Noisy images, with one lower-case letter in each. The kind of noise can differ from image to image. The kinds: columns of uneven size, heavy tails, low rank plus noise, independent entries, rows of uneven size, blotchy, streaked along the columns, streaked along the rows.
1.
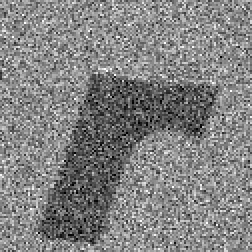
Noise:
independent entries
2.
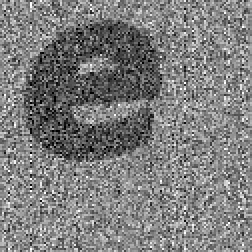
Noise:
columns of uneven size
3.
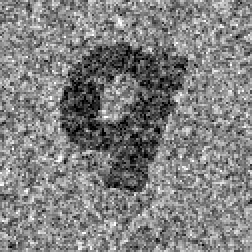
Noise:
blotchy
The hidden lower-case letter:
q
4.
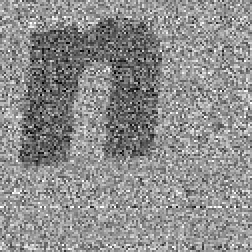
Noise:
rows of uneven size
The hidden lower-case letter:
n
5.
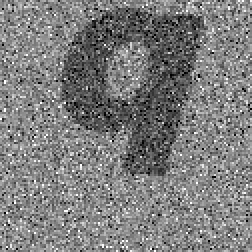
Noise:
heavy tails
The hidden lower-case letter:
q
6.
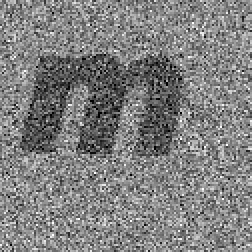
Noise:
low rank plus noise
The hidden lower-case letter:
m
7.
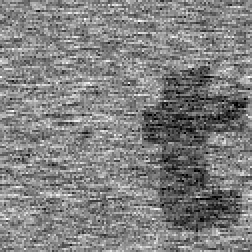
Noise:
streaked along the rows
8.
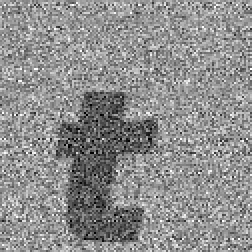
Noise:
rows of uneven size
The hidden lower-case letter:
t
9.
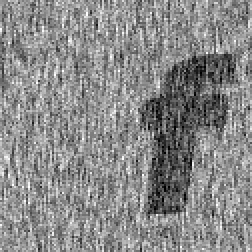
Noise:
streaked along the columns
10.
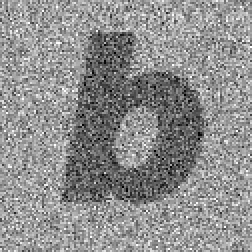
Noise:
low rank plus noise
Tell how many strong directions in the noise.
one
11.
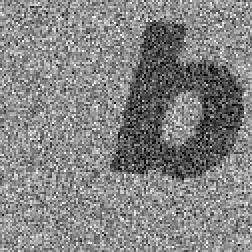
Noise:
low rank plus noise
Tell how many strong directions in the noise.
two
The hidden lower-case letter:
b
